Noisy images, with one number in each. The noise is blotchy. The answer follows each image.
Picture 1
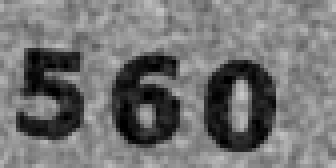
560
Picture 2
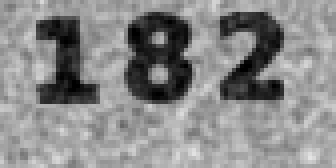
182
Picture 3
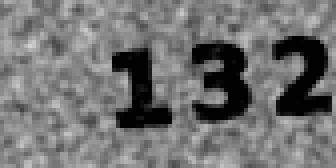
132
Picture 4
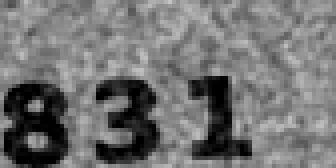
831
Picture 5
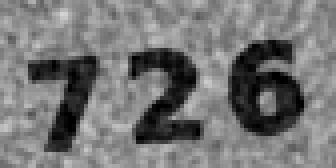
726
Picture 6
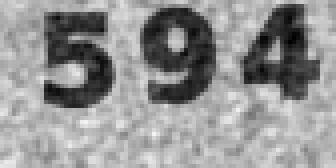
594
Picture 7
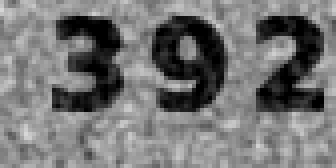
392
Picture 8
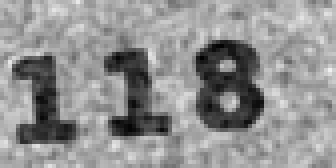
118
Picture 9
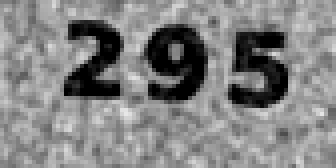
295
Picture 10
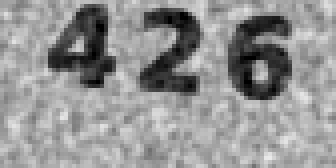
426
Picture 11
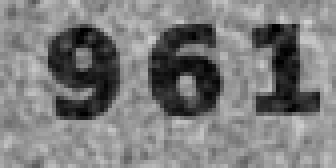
961
